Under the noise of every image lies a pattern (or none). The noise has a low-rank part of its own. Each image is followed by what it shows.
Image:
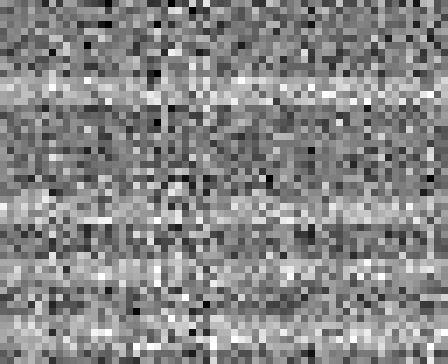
bands of rows
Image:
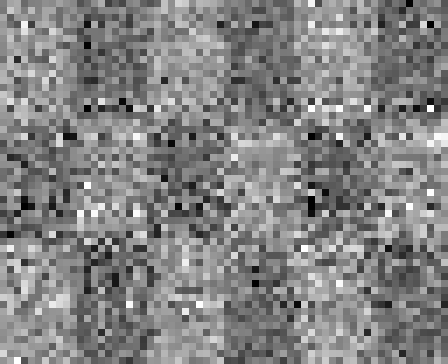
a checkerboard
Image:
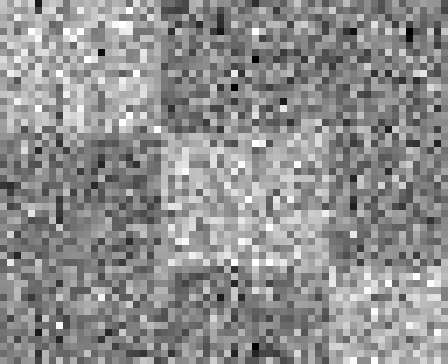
blocks along the diagonal
